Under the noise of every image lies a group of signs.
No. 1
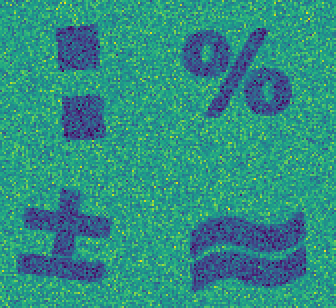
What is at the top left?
colon
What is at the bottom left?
plus-minus sign
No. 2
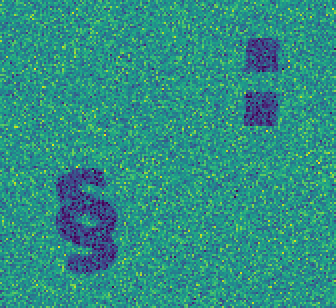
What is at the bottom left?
section sign
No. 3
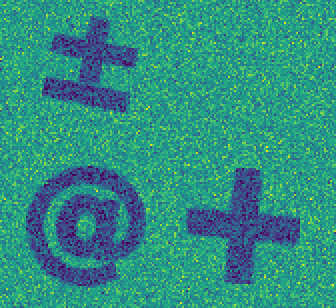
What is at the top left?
plus-minus sign
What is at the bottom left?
at sign
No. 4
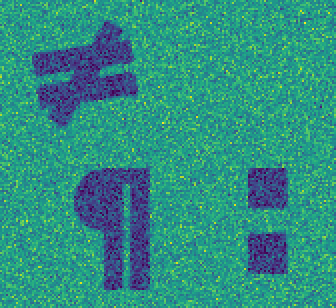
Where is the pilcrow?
bottom left
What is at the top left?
not-equal sign
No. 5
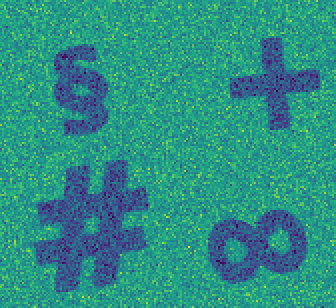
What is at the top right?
plus sign
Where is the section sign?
top left
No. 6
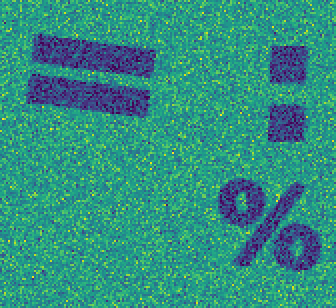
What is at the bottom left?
nothing
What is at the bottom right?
percent sign
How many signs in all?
3
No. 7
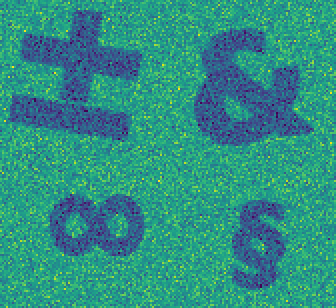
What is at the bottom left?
infinity sign
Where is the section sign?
bottom right
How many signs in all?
4
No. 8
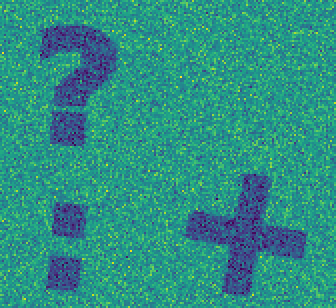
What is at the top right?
nothing
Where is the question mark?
top left
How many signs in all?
3
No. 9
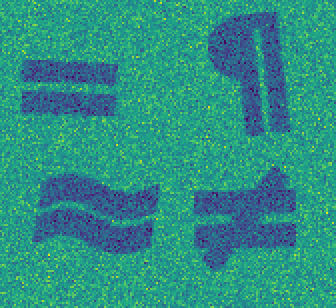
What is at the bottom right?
not-equal sign
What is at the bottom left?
approximately sign
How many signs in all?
4
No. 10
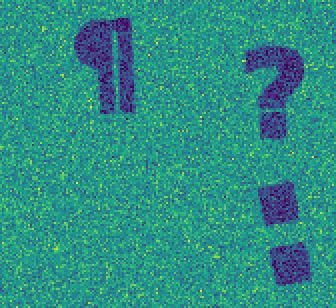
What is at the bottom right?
colon
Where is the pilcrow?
top left
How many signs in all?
3
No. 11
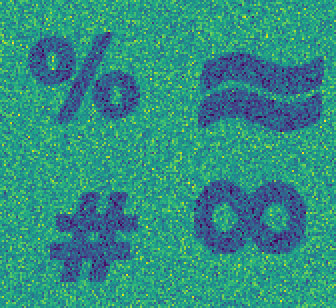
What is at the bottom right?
infinity sign
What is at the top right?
approximately sign
